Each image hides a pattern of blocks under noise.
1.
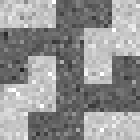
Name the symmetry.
the same after a half turn
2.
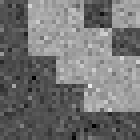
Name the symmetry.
mirrored about the diagonal from the bottom left
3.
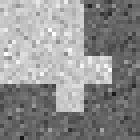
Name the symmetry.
mirrored about the diagonal from the top left
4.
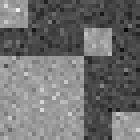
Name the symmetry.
mirrored about the diagonal from the bottom left
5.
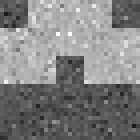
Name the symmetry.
left and right mirror each other
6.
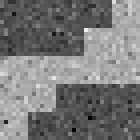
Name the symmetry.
the same after a half turn
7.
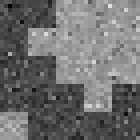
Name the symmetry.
mirrored about the diagonal from the bottom left
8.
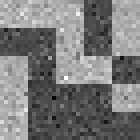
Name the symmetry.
no symmetry
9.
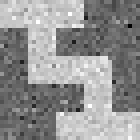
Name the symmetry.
the same after a half turn
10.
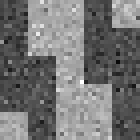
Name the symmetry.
the same after a half turn
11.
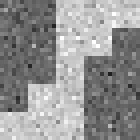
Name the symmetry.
the same after a half turn
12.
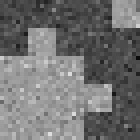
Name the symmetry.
mirrored about the diagonal from the bottom left
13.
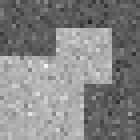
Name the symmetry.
mirrored about the diagonal from the bottom left
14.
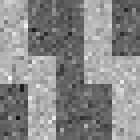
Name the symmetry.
the same after a half turn
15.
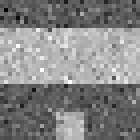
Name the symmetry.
left and right mirror each other
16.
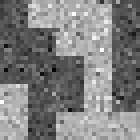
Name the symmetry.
no symmetry
